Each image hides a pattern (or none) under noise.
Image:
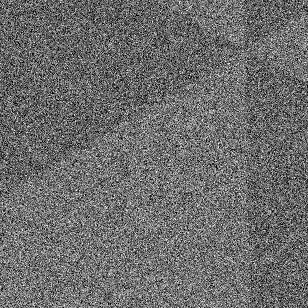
spokes from one point
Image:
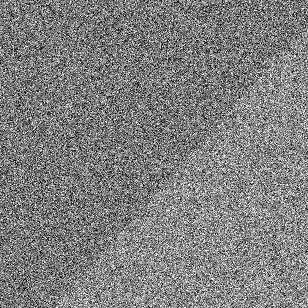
a sharp edge
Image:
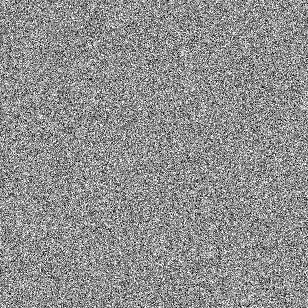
only noise
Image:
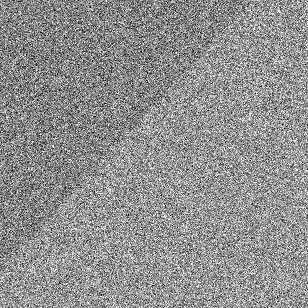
a sharp edge
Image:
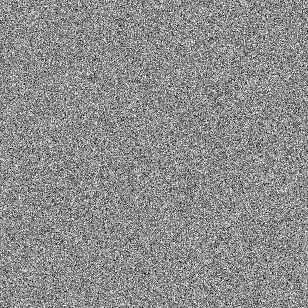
only noise
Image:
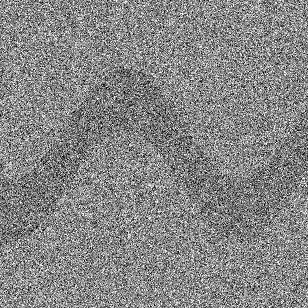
a wavy band
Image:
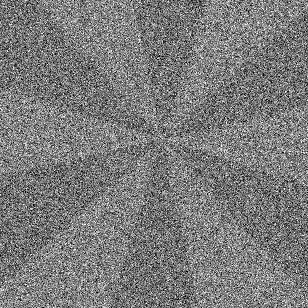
spokes from one point
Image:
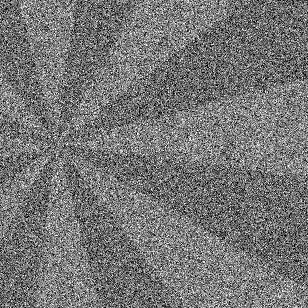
spokes from one point
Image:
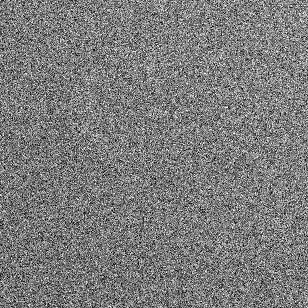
a smooth slope
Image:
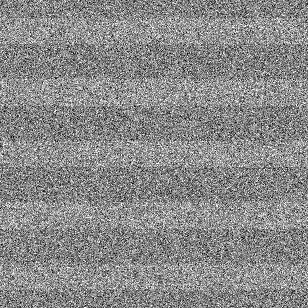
horizontal stripes
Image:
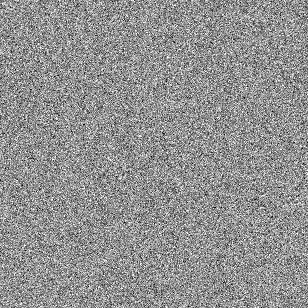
only noise
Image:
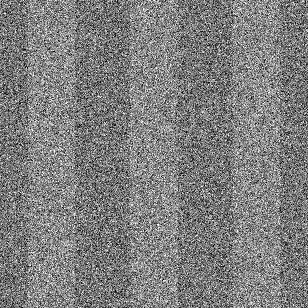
vertical stripes
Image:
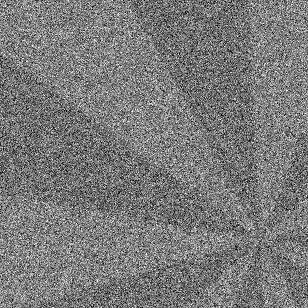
spokes from one point
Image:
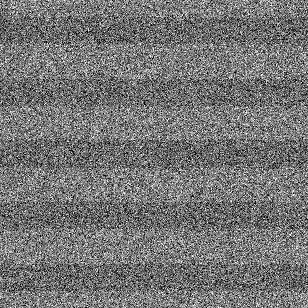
horizontal stripes
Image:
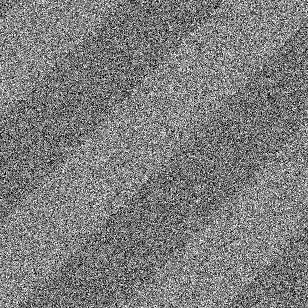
diagonal stripes
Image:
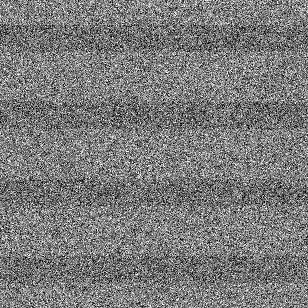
horizontal stripes
